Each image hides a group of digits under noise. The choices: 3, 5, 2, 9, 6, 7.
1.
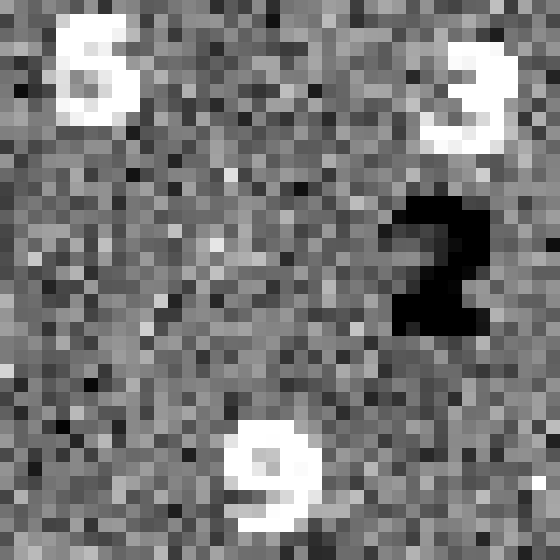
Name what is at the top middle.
nothing
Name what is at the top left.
5
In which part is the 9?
bottom middle
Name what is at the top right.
3
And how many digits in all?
4
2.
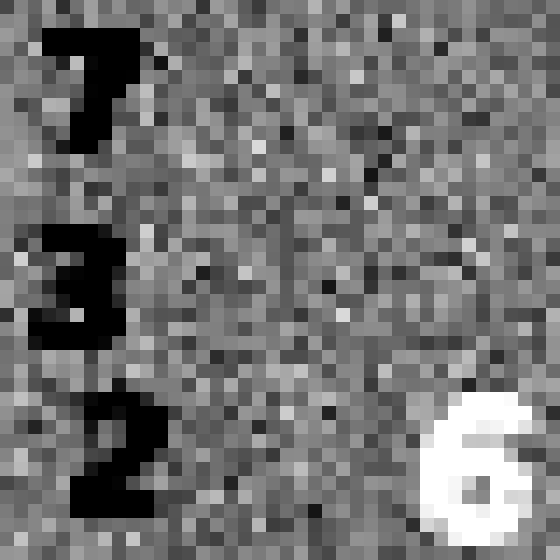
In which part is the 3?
middle left
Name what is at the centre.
nothing
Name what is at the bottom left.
2
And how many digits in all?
4
